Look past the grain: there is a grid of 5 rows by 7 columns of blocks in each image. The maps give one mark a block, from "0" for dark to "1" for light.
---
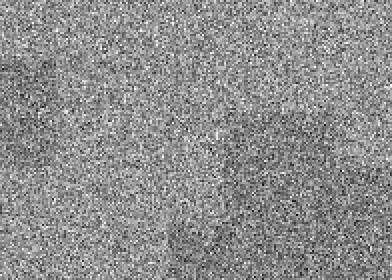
1 1 1 1 1 1 1
0 1 1 1 1 1 1
0 1 1 1 0 0 1
1 1 1 1 0 0 0
1 1 1 0 0 0 0
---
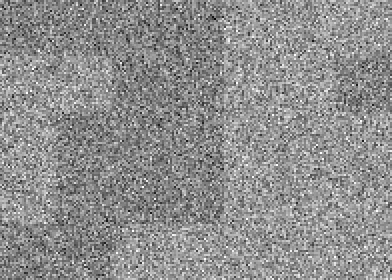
0 0 0 0 1 1 1
1 1 0 0 1 1 0
1 0 0 0 1 1 1
1 0 0 0 1 1 1
0 0 1 1 1 1 1
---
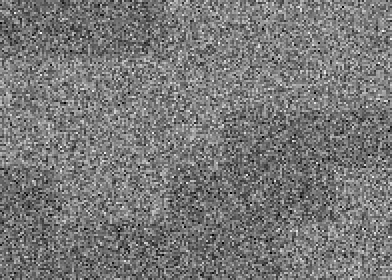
0 0 0 1 1 1 1
1 1 1 1 1 1 1
1 1 1 1 0 0 0
0 1 1 0 0 0 1
0 0 0 0 0 1 1
